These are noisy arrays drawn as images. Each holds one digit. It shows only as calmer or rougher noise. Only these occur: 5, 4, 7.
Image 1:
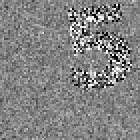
rough 5
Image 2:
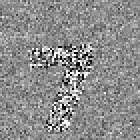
rough 7
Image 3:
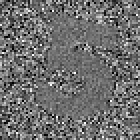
calm 5
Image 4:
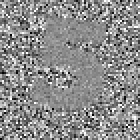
calm 5
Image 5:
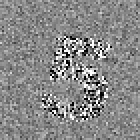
rough 5
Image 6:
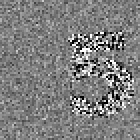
rough 5
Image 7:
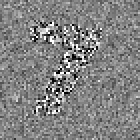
rough 7
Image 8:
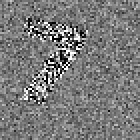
rough 7
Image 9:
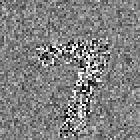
rough 7
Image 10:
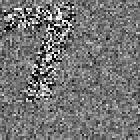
rough 7
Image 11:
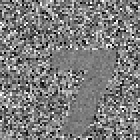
calm 7
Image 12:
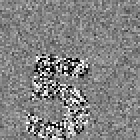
rough 5
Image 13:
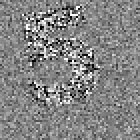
rough 5
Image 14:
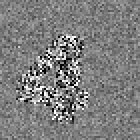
rough 4
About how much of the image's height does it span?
two thirds
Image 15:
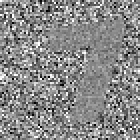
calm 7
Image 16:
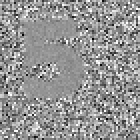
calm 5
